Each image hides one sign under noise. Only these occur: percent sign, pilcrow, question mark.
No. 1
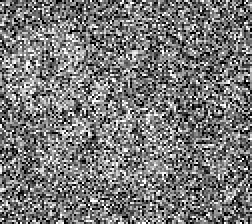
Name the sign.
percent sign
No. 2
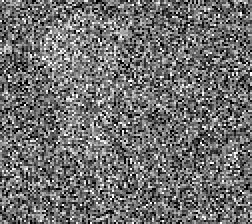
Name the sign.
pilcrow
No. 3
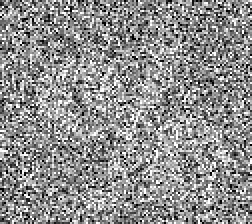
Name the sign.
percent sign
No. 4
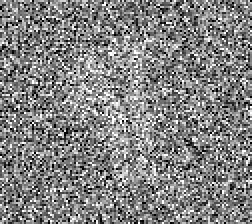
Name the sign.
pilcrow
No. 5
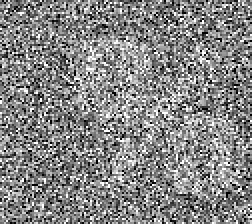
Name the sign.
percent sign
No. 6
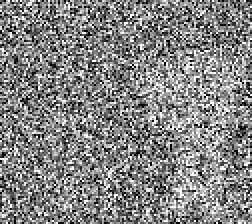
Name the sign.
pilcrow
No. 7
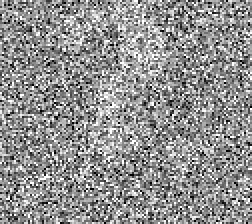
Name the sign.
question mark
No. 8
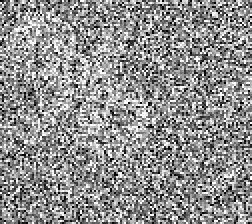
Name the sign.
percent sign
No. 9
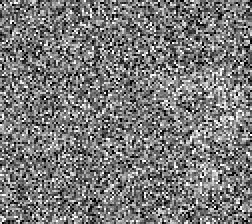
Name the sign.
question mark
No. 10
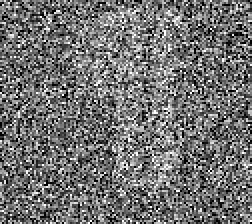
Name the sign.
pilcrow
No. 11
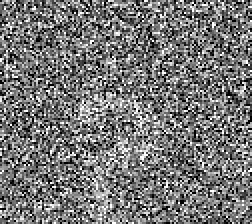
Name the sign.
question mark
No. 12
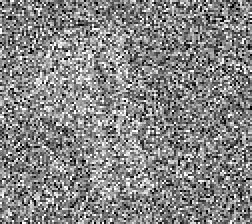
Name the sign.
pilcrow
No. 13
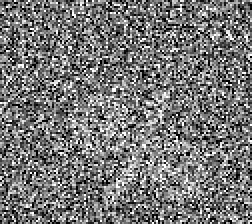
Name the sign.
percent sign
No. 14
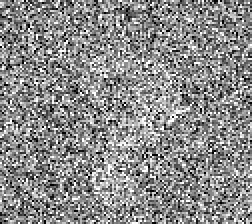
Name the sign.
question mark
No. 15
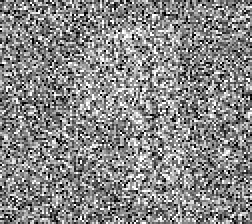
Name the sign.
pilcrow
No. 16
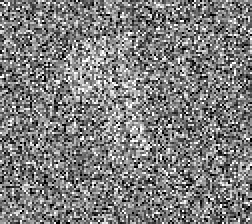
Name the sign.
pilcrow
